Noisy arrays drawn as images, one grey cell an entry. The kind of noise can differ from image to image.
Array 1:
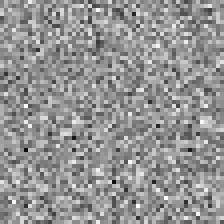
low rank plus noise
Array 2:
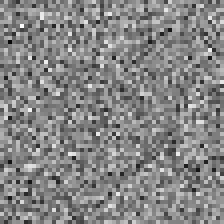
independent entries
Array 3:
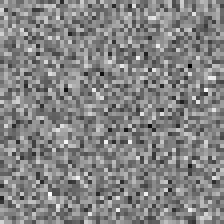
independent entries
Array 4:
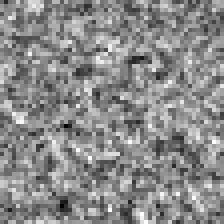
blotchy
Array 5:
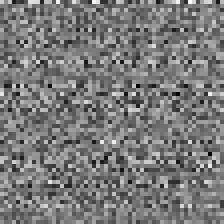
rows of uneven size
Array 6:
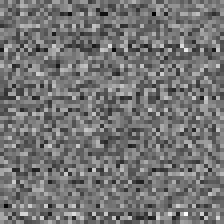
rows of uneven size
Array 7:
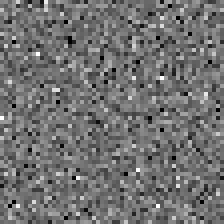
heavy tails
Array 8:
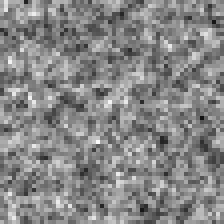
blotchy
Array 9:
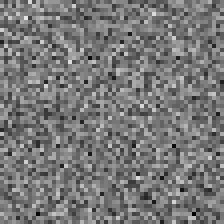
independent entries
